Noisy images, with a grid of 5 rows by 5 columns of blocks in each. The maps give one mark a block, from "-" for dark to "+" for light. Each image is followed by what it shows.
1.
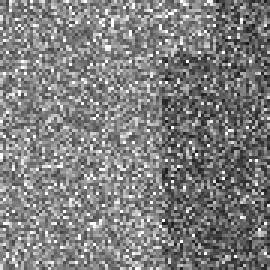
+ + + + -
+ + + - -
+ + + - -
+ + + - -
+ + + - -
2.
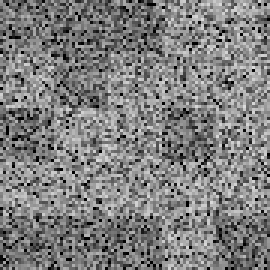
- - - + +
+ - + + +
- + + - +
+ + + + +
- - - + -
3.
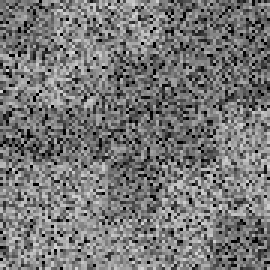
- + + - -
+ + - - -
- - - - +
+ + - + +
+ + + + -
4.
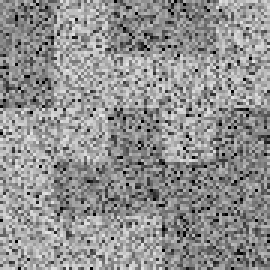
- + - - +
- + + + +
+ + - + -
+ - - - -
+ + + - -
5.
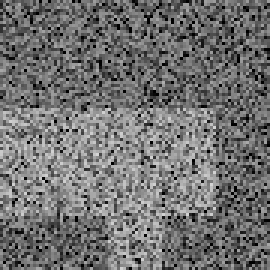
- - - - -
- - - - -
+ + + + -
+ + + + -
- - + - -
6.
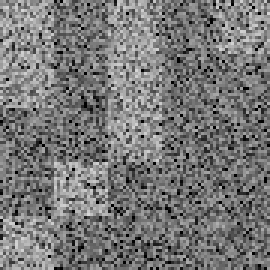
+ - + - +
+ - + - -
- - + - -
- + - - -
+ - - - -
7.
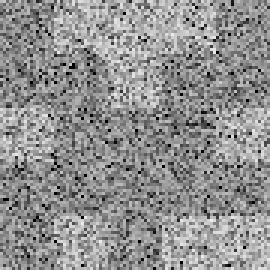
- + + + -
- - + - -
+ - - - +
- - - - -
- + - + +
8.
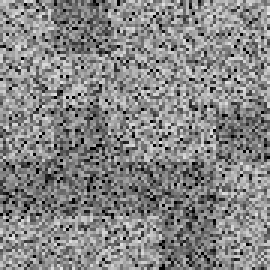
+ - + + +
+ + + + +
+ - + + -
- - - - +
+ + + - +
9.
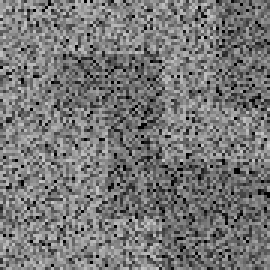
+ + + + -
+ - - + -
+ + - + +
+ + - - -
+ + + - -
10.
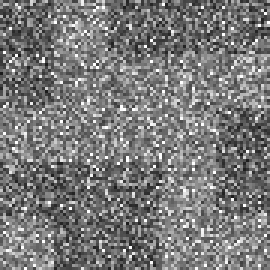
- + - - -
- + + + +
+ + + + -
- - - + -
+ - - + +
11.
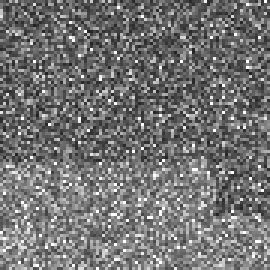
- - - - -
- - - - -
- - - - -
+ + + + -
+ + + + +
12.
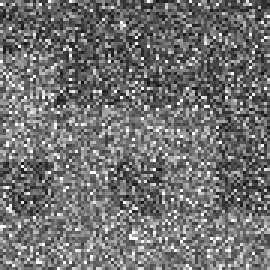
- - - - -
+ - - - -
+ + + + -
- + - + -
+ + + + +
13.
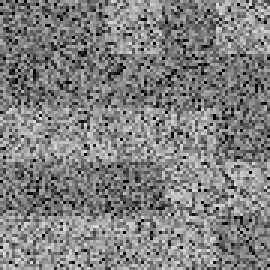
- - + - +
- - - - -
+ + + + -
- - - + +
+ + + + -
